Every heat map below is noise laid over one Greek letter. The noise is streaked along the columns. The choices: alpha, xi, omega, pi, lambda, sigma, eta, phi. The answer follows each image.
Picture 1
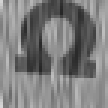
omega
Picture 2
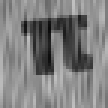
pi
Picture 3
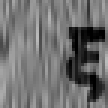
xi
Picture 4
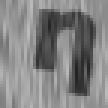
eta
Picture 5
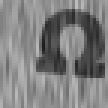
omega
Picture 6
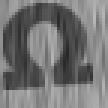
omega
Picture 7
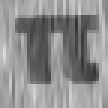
pi
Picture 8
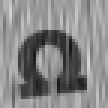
omega
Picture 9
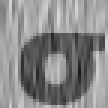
sigma
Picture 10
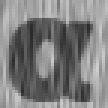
alpha
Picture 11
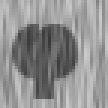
phi
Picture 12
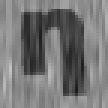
eta
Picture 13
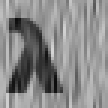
lambda
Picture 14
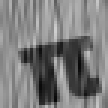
pi
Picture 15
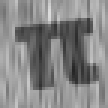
pi
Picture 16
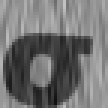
sigma
